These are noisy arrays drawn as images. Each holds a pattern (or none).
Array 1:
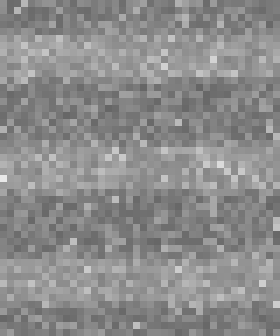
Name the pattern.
horizontal stripes
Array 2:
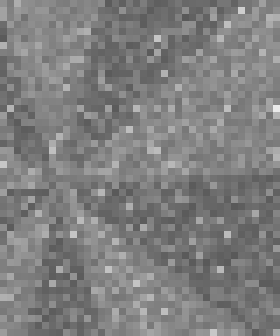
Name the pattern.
spokes from one point
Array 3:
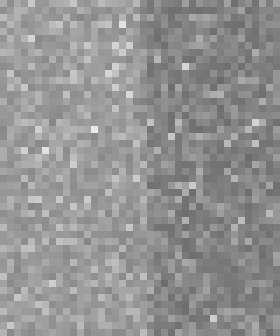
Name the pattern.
a sharp edge
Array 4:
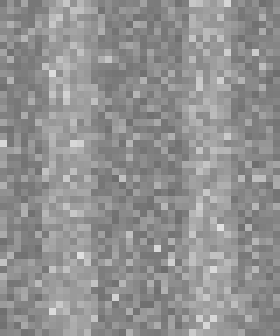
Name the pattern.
vertical stripes
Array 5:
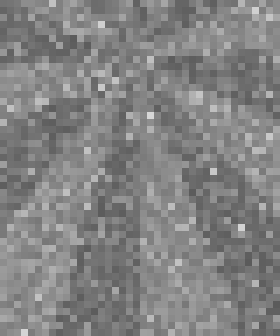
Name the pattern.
spokes from one point
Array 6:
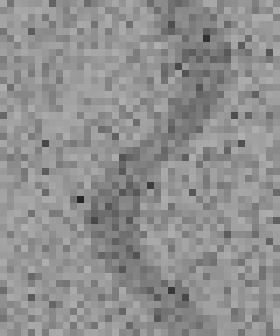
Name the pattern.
a wavy band
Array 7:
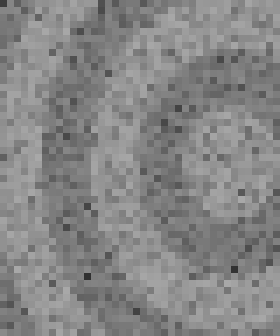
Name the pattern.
rings round one point
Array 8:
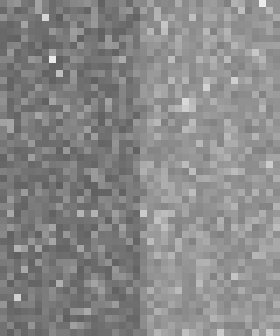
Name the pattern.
a sharp edge
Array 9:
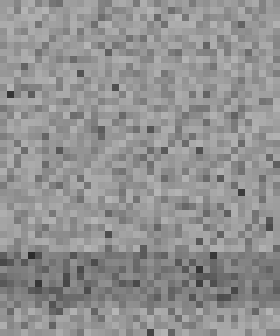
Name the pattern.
one horizontal stripe
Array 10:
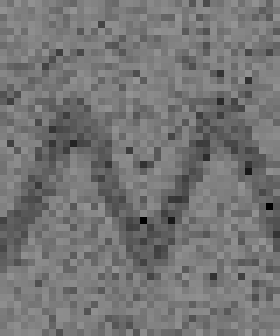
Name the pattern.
a wavy band
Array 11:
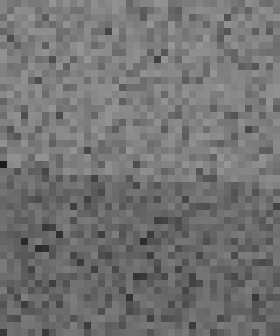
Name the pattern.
a sharp edge
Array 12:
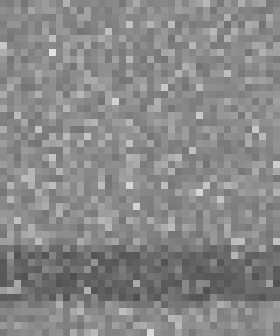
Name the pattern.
one horizontal stripe
